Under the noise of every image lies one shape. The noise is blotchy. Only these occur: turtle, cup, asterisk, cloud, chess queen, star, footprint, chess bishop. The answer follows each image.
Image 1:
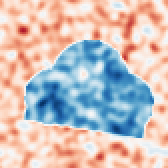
cloud
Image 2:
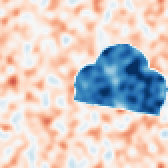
cloud
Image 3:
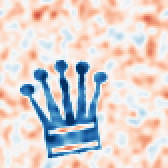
chess queen
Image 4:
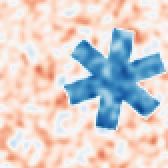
asterisk
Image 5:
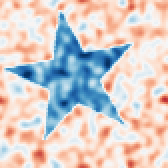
star
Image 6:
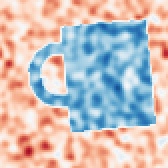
cup
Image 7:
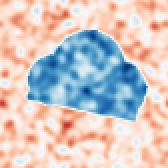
cloud
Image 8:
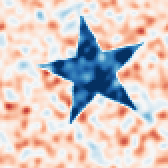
star
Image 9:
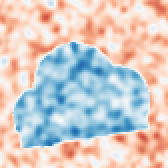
cloud
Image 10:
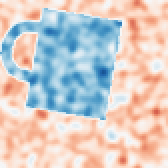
cup
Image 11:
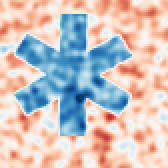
asterisk
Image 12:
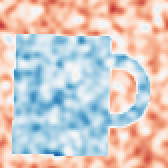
cup
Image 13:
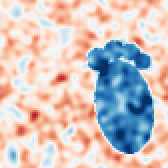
footprint
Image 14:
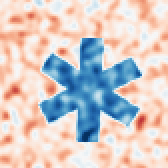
asterisk
